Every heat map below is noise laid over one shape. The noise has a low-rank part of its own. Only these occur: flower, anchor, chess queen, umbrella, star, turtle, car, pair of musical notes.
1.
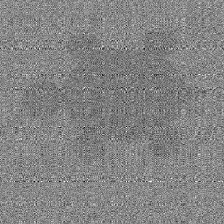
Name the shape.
turtle
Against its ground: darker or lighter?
darker
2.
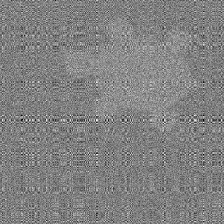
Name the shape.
turtle
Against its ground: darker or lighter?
lighter
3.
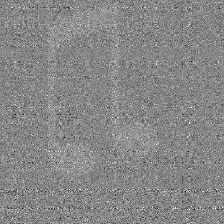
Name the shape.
pair of musical notes
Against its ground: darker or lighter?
lighter
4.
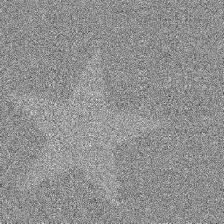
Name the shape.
star
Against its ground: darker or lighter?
lighter
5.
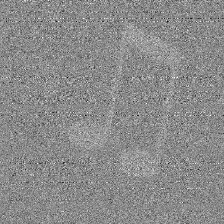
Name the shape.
pair of musical notes
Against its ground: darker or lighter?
lighter
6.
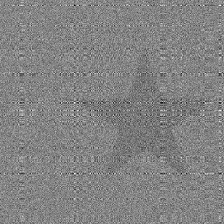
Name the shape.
star
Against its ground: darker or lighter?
darker
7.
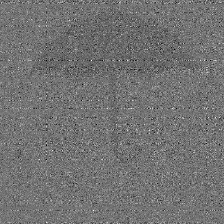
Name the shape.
umbrella
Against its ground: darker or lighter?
darker
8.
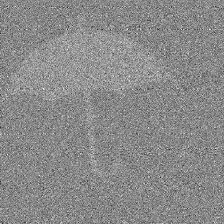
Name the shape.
umbrella
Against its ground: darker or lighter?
lighter
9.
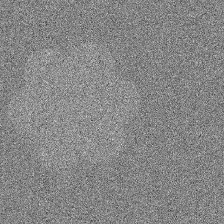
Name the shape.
flower
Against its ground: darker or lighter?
lighter
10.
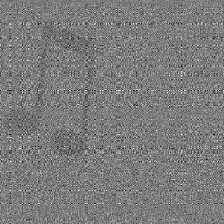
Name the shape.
pair of musical notes
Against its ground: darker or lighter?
darker
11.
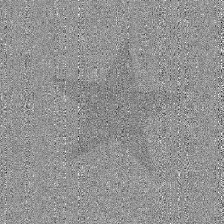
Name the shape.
star
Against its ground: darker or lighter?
darker
